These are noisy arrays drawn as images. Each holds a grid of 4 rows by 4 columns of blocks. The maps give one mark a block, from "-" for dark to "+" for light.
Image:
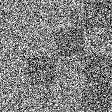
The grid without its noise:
+ + + -
+ + - +
+ - + -
+ + + -
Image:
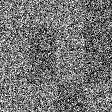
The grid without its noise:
+ + + -
+ - + -
+ - + -
+ + - +
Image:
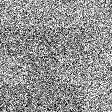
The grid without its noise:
+ + + +
- - - +
+ - + +
- - - +
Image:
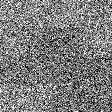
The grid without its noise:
+ + + +
+ - - +
- - - -
+ + - -
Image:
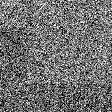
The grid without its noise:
+ + + +
- + + +
- + + +
- - - -
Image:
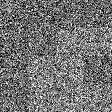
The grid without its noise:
- - - -
- - + +
- + + -
- + + +
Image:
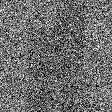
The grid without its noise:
+ + - +
+ - - +
+ - - +
+ - - +
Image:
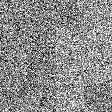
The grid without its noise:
- - - +
- - + +
- - + +
- - + -
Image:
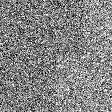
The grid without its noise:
- - - +
- - - +
- - + +
- - + +
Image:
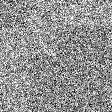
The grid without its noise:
- + + +
+ + - -
+ - - -
+ - - -
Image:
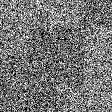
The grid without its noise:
+ + + -
+ - - +
- - - +
- - + +
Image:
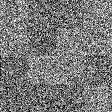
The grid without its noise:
+ - - +
+ - + +
- + + -
- - - +
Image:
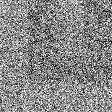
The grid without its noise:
+ - + -
+ - + -
+ - - -
+ + + +
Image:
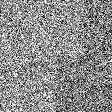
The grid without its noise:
+ + + -
+ + + -
+ + - -
+ + - -
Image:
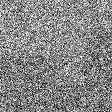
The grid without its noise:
+ + + +
+ + + -
- - + -
- - - -
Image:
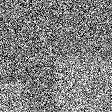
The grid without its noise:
- - - -
- - - -
- - + +
+ - + +
